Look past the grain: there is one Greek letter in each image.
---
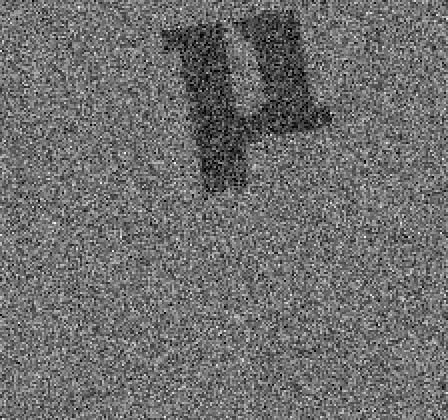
mu
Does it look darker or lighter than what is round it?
darker
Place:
top middle
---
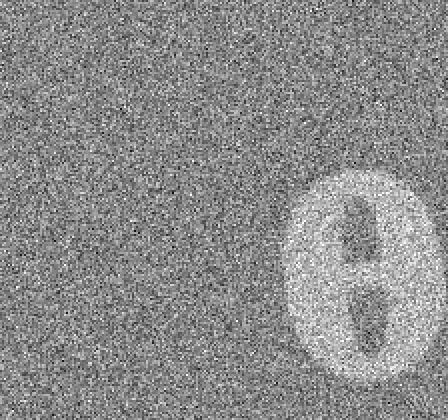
theta
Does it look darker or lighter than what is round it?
lighter
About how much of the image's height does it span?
half
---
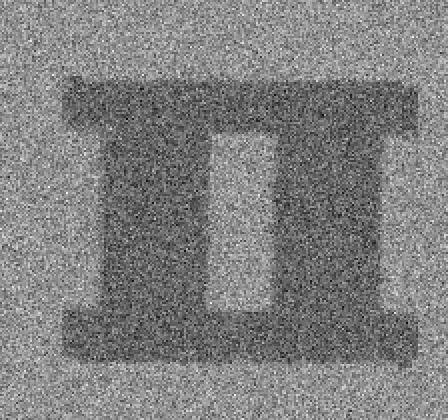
pi
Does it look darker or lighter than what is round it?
darker
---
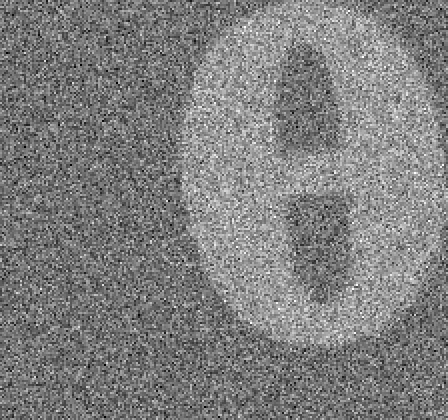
theta
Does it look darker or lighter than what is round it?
lighter
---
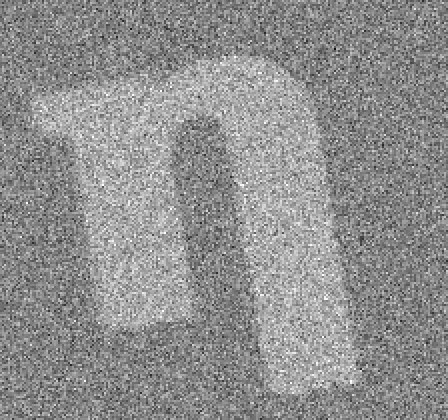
eta
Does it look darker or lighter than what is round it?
lighter
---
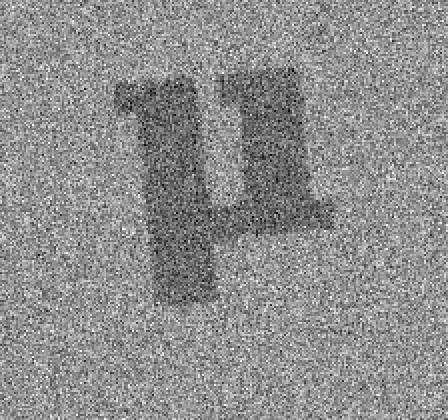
mu
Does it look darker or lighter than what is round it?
darker
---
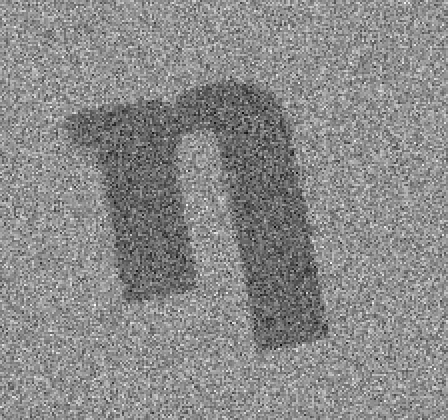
eta
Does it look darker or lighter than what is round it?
darker
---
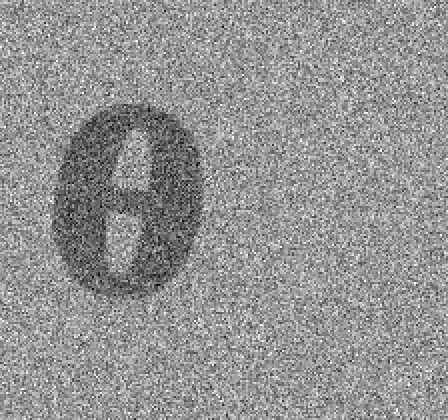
theta
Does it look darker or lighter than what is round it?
darker
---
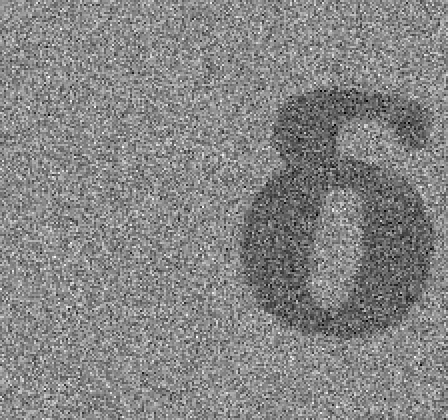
delta
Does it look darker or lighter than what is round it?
darker
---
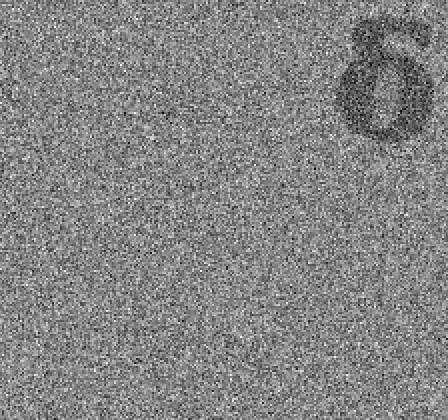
delta
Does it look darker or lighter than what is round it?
darker
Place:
top right
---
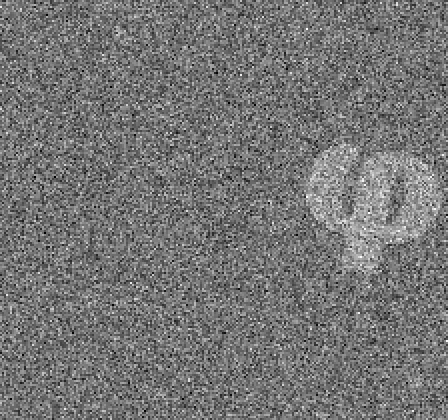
phi
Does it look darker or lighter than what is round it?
lighter
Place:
middle right
